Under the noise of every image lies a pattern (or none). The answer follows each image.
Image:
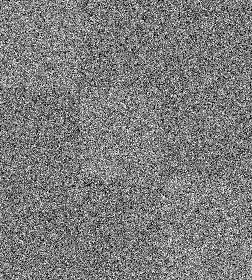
blocks along the diagonal
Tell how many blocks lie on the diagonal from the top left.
3
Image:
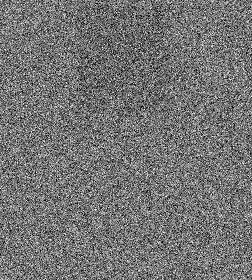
one block
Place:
top middle
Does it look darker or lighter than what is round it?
darker
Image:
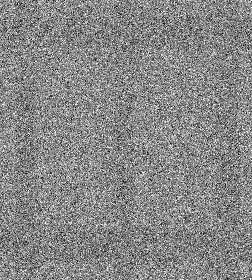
bands of rows crossing bands of columns
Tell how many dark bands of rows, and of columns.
2 and 3
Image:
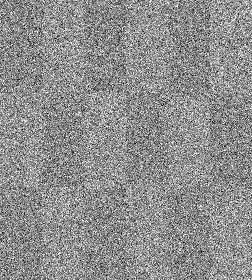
a checkerboard
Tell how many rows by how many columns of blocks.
3 by 6
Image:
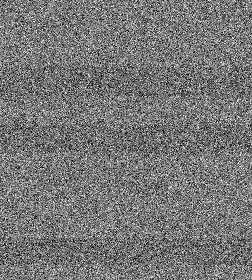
bands of rows
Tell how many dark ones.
3
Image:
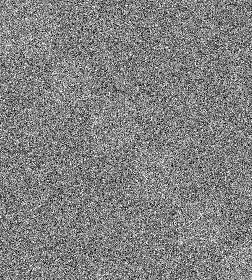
blocks along the diagonal
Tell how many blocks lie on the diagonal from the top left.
6
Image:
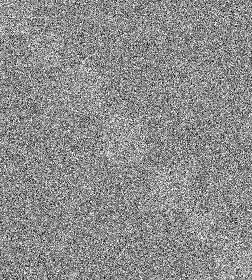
blocks along the diagonal
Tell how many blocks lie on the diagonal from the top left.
7
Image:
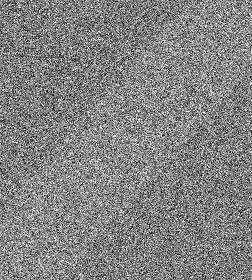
a diagonal band
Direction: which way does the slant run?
bottom left to top right
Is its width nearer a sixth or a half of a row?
a half
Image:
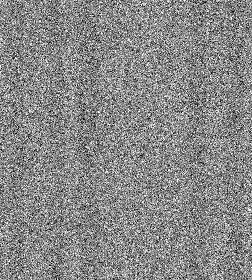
bands of columns
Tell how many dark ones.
5
